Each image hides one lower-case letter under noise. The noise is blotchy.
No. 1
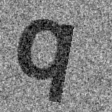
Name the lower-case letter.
q
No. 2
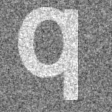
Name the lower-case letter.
q
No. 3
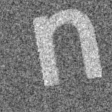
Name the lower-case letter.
n
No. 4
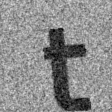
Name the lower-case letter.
t
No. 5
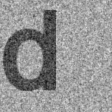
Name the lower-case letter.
d
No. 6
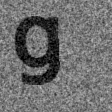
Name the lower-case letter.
g
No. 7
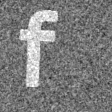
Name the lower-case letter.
f
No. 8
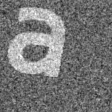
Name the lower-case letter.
a
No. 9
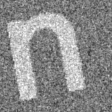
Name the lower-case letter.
n
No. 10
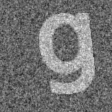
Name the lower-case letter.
g
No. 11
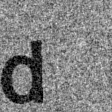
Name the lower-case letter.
d
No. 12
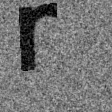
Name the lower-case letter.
r
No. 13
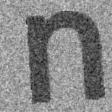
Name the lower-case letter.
n
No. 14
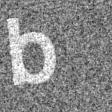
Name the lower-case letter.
b
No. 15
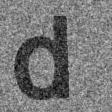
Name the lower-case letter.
d
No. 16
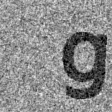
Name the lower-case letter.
g
